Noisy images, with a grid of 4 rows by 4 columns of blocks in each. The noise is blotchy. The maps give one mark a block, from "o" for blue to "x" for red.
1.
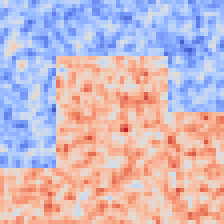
oooo
oxxo
oxxx
xxxx
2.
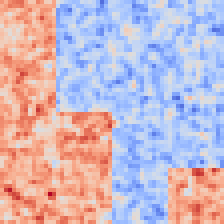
xooo
xooo
xxoo
xxox
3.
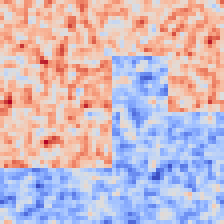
xxxx
xxox
xxoo
oooo
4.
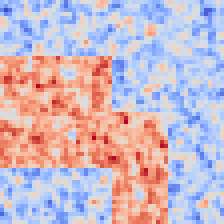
oooo
xxoo
xxxo
ooxo
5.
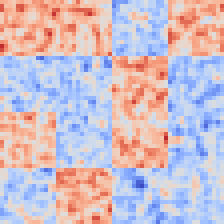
xxox
ooxo
xoxo
oxoo
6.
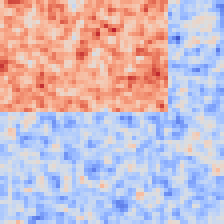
xxxo
xxxo
oooo
oooo
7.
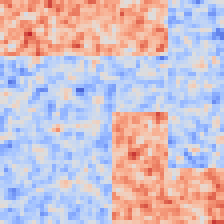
xxxo
oooo
ooxo
ooxx
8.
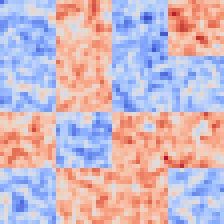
oxox
oxoo
xoxx
oxxo
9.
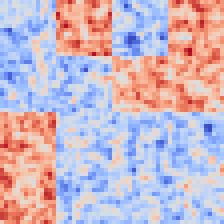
oxox
ooxx
xooo
xooo
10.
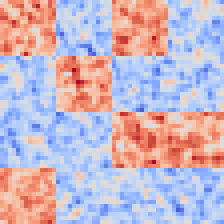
xoxo
oxoo
ooxx
xooo
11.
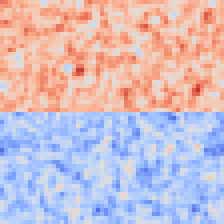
xxxx
xxxx
oooo
oooo
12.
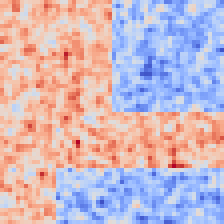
xxoo
xxoo
xxxx
xooo
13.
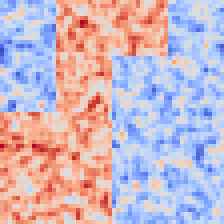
oxxo
oxoo
xxoo
xxoo
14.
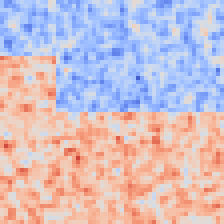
oooo
xooo
xxxx
xxxx
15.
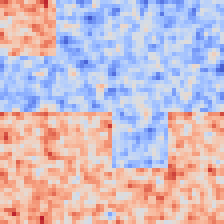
xooo
oooo
xxox
xxxx
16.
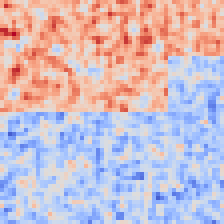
xxxx
xxxo
oooo
oooo
